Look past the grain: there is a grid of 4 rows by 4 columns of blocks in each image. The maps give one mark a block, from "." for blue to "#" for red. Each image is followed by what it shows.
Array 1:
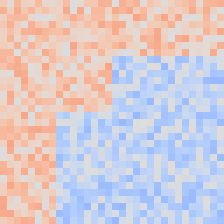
# # # #
# # . .
# . . .
# . . .
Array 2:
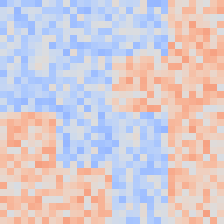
. . . #
. . # #
# . . #
# # . #
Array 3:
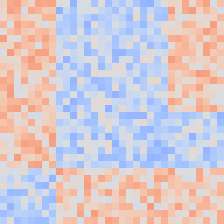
# . . #
# . . #
# . . .
. # # #
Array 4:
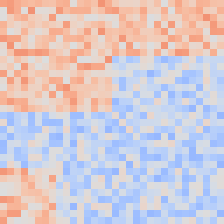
# # # #
# # . .
. . . .
# . . .
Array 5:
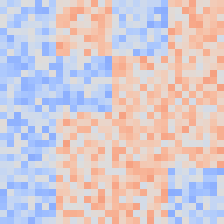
. # . #
. . # #
. # # #
. # # .
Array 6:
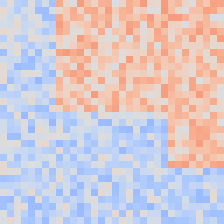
. # # #
. # # #
. . . #
. . . .
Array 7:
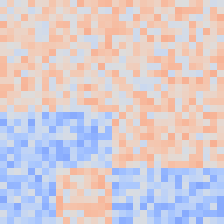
# # # #
# # # #
. . # #
. # . .
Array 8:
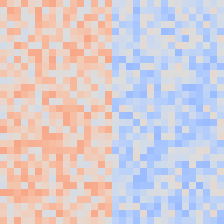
# # . .
# # . .
# # . .
# # . .
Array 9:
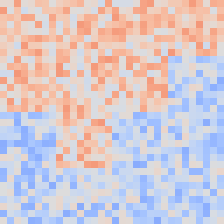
# # # #
# # # .
. # . .
. . . .
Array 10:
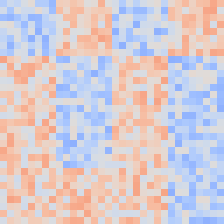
. # . #
# . # .
# . # .
# # # .
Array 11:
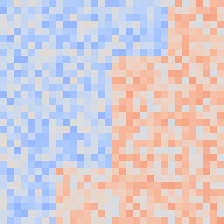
. . . #
. . # #
. . # #
. # # #
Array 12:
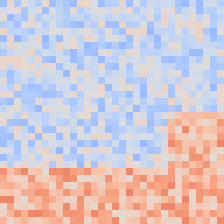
. . . .
. . . .
. . . #
# # # #
